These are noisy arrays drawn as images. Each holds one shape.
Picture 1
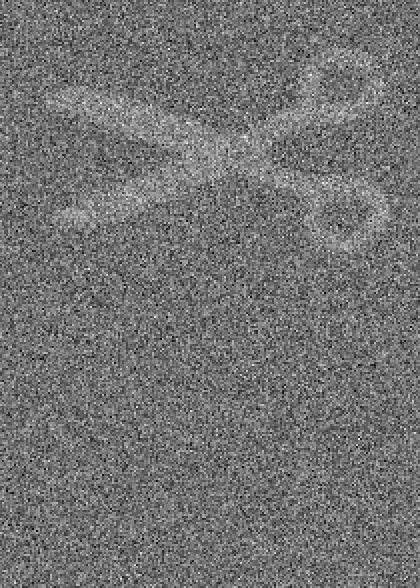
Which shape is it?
pair of scissors
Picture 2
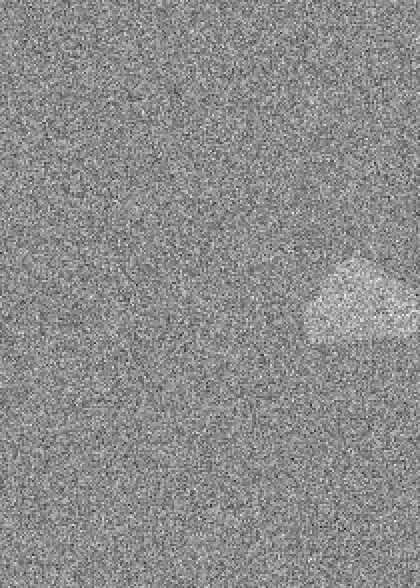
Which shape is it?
cloud
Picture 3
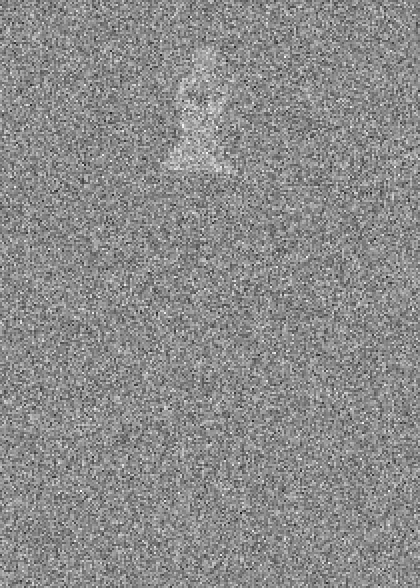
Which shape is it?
chess bishop
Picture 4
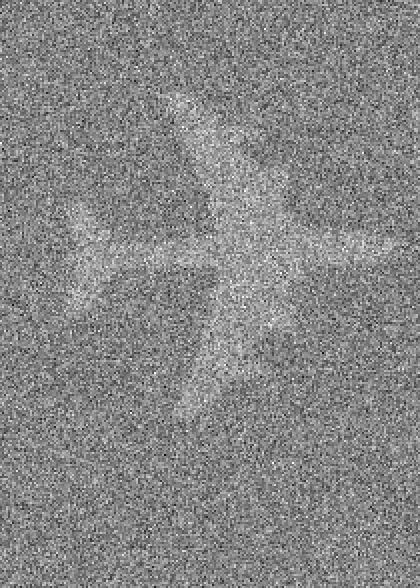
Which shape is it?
airplane
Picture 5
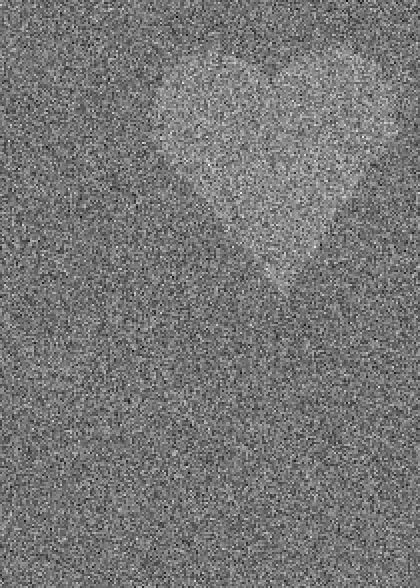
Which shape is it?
heart
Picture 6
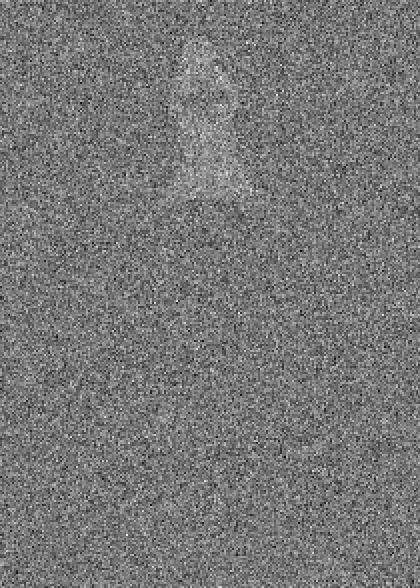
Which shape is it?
chess bishop
